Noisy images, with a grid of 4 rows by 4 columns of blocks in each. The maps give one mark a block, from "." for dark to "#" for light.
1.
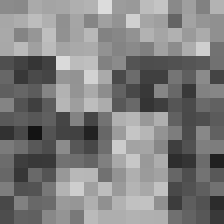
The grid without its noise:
# # # #
. # . .
. . # .
. # # .
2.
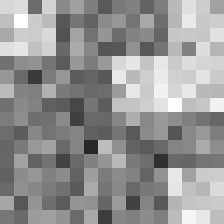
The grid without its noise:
# . . #
. . # #
. . . .
. . . #
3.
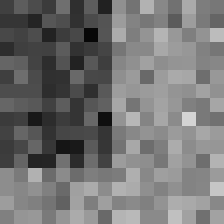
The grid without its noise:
. . # #
. . # #
. . # #
# # # #
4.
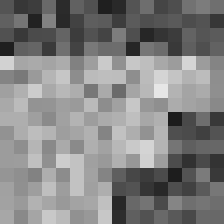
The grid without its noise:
. . . .
# # # #
# # # .
# # . .
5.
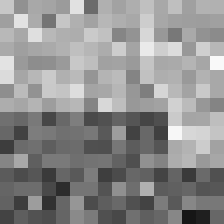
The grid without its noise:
# # # #
# # # #
. . . #
. . . .
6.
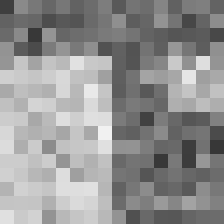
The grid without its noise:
. . . .
# # . #
# # . .
# # . .
